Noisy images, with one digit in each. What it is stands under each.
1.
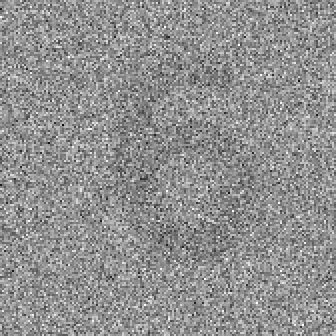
6
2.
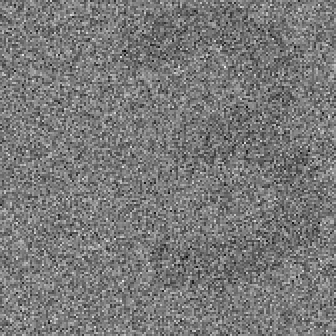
3
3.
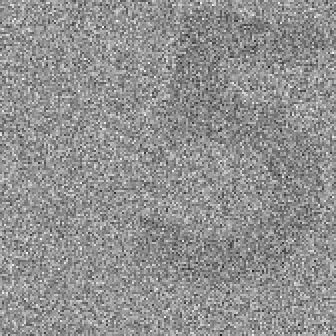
5
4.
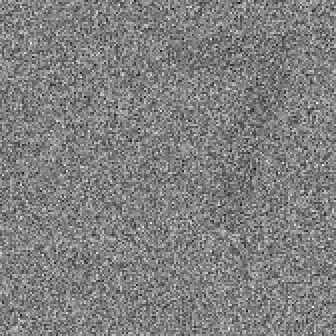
7
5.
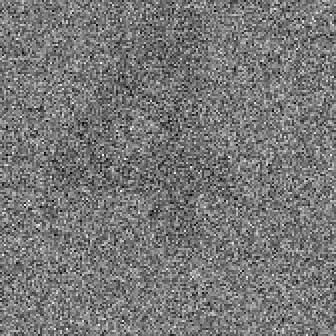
4
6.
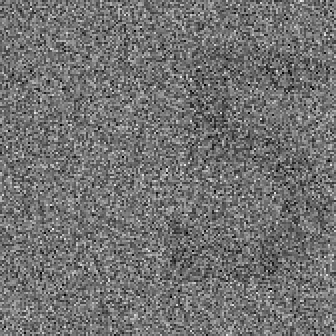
5
